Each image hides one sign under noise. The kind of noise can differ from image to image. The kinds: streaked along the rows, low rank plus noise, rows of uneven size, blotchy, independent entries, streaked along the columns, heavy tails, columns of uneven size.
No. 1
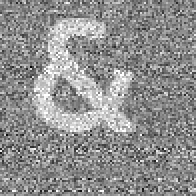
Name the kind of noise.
rows of uneven size
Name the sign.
ampersand
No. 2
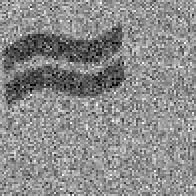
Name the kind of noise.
low rank plus noise
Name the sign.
approximately sign
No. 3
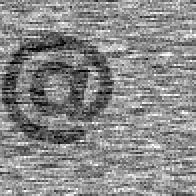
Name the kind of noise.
streaked along the rows
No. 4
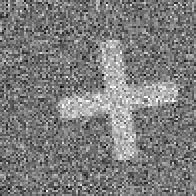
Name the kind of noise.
low rank plus noise
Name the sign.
plus sign
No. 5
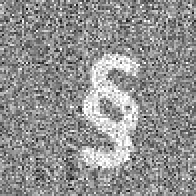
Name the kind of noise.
low rank plus noise
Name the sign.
section sign
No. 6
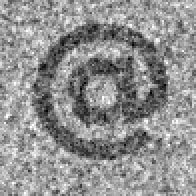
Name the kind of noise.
blotchy
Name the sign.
at sign
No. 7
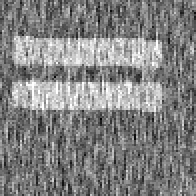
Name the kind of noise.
streaked along the columns
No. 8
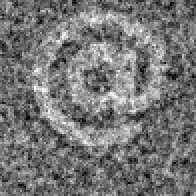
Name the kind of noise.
blotchy
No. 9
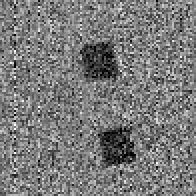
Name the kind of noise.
columns of uneven size
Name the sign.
colon
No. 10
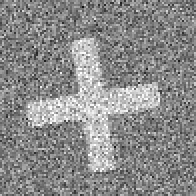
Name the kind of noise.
independent entries
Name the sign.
plus sign
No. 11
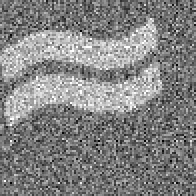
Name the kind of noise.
low rank plus noise
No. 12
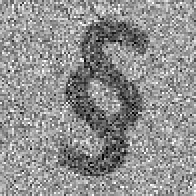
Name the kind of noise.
low rank plus noise
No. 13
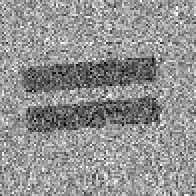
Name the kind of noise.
low rank plus noise
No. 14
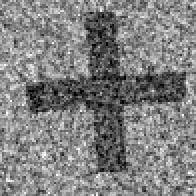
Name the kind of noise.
blotchy
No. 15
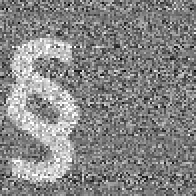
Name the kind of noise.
rows of uneven size
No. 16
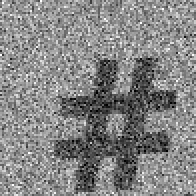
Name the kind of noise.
independent entries
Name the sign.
hash sign
